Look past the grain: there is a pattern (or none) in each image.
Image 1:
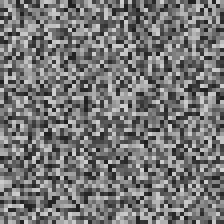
only noise
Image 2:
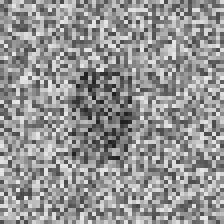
one block
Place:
centre
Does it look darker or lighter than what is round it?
darker
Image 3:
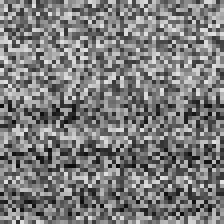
bands of rows
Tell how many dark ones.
3
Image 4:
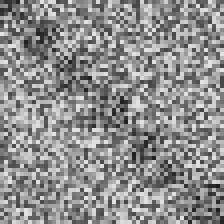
blocks along the diagonal
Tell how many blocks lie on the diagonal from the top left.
7
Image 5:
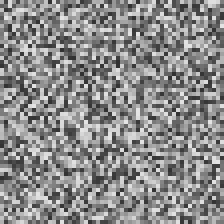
only noise
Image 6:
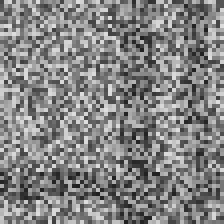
bands of rows crossing bands of columns
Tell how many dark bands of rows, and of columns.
1 and 2
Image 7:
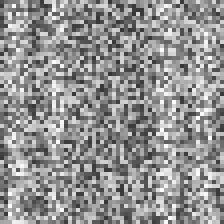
bands of columns
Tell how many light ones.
4
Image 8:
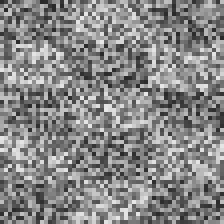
a checkerboard
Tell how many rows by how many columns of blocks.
5 by 3
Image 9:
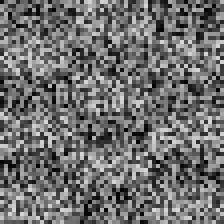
a checkerboard
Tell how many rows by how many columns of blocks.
6 by 3
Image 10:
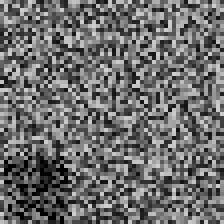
one block
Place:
bottom left
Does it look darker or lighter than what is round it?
darker
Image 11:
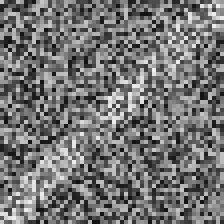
a diagonal band
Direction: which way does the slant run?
bottom left to top right
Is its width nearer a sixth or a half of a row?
a sixth
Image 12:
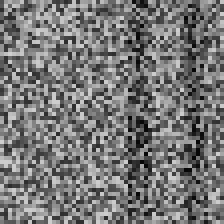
bands of columns
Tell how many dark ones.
2
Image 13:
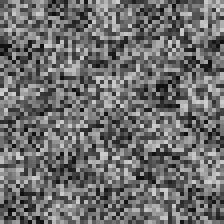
a checkerboard
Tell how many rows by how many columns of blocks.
6 by 5
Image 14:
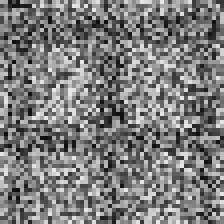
bands of rows crossing bands of columns
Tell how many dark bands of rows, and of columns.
2 and 3
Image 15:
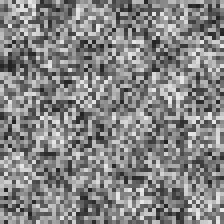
a checkerboard
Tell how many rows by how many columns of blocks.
6 by 6
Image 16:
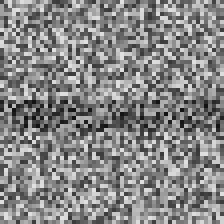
one band of rows
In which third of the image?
middle
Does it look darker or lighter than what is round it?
darker
